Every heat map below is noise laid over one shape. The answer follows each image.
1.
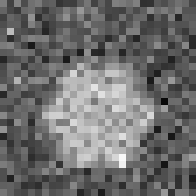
flower
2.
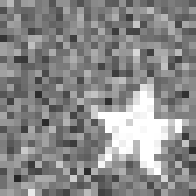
star
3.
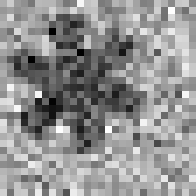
asterisk
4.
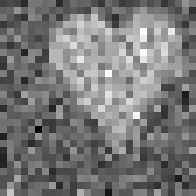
heart
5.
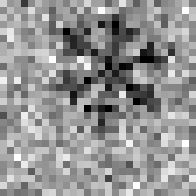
snowflake
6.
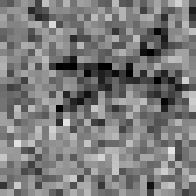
pair of scissors
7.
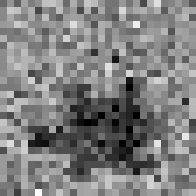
turtle
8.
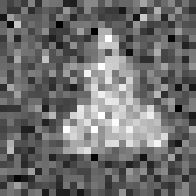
chess pawn
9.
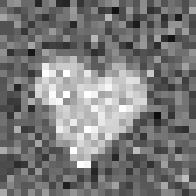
heart
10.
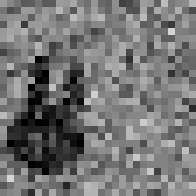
rabbit's head
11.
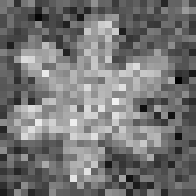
asterisk
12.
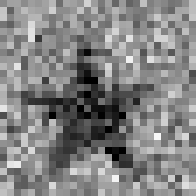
star
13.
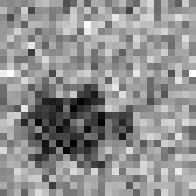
turtle
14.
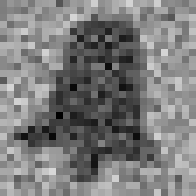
bell
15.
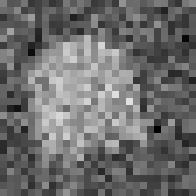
ghost
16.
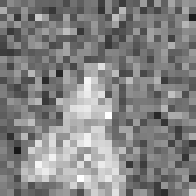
chess pawn
